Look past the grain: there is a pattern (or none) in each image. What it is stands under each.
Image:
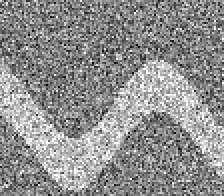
a wavy band
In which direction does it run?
left to right
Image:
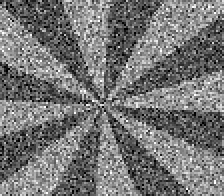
spokes from one point
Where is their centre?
centre
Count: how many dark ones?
8
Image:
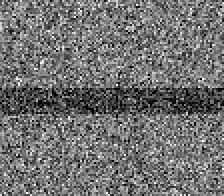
one horizontal stripe
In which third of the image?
middle
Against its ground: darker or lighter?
darker
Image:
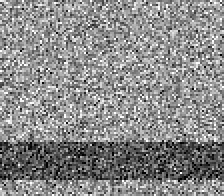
one horizontal stripe
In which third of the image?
bottom
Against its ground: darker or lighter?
darker
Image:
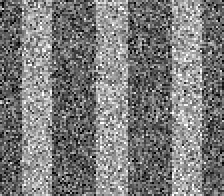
vertical stripes
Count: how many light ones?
3
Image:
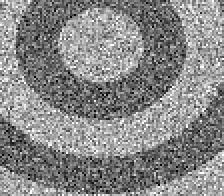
rings round one point
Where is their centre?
top middle
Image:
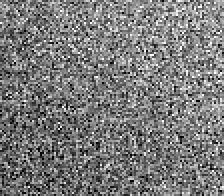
a smooth slope
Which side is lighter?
top right
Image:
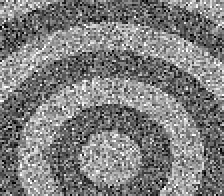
rings round one point
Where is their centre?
bottom middle
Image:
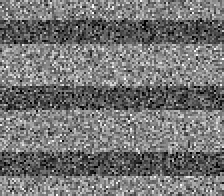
horizontal stripes
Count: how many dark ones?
3
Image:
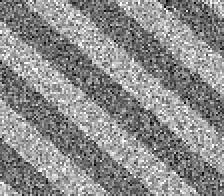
diagonal stripes
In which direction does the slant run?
top left to bottom right
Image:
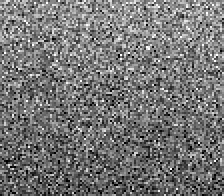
a smooth slope
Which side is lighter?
top
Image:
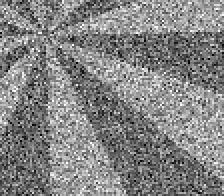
spokes from one point
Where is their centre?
top left
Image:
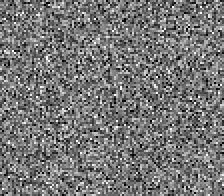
only noise
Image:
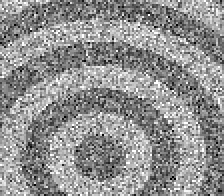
rings round one point
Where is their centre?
bottom middle
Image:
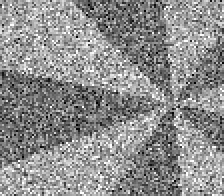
spokes from one point
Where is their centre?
middle right
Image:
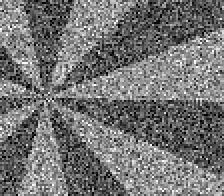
spokes from one point
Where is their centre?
middle left
